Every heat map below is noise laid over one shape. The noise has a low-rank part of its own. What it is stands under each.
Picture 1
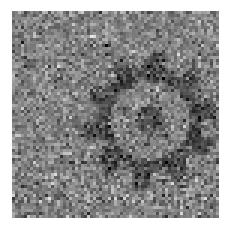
gear
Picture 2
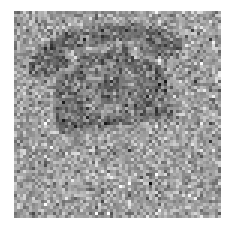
telephone
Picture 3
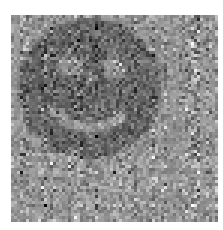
smiling face
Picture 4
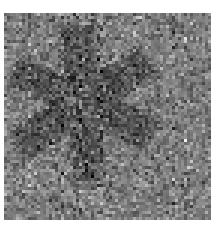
asterisk
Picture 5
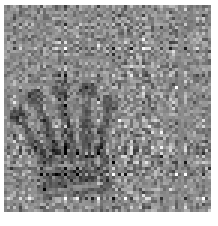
chess queen
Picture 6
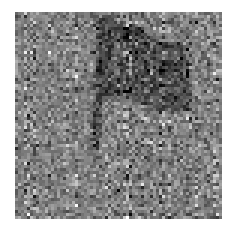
flag
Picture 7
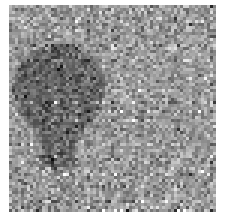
light bulb
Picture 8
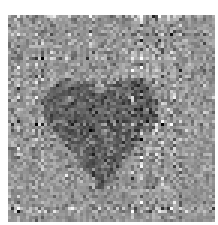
heart
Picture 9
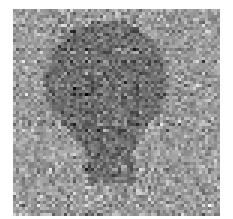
light bulb
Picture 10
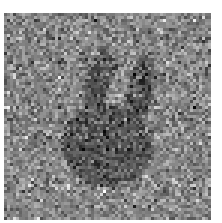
rabbit's head
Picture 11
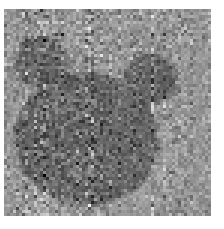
bear's head
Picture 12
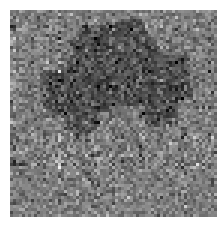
car
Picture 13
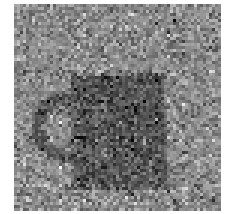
cup
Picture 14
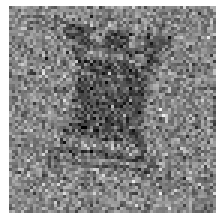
chess rook
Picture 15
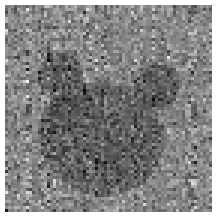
bear's head
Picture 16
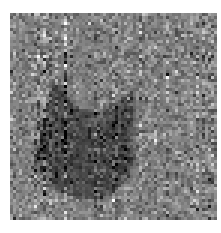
cat's head
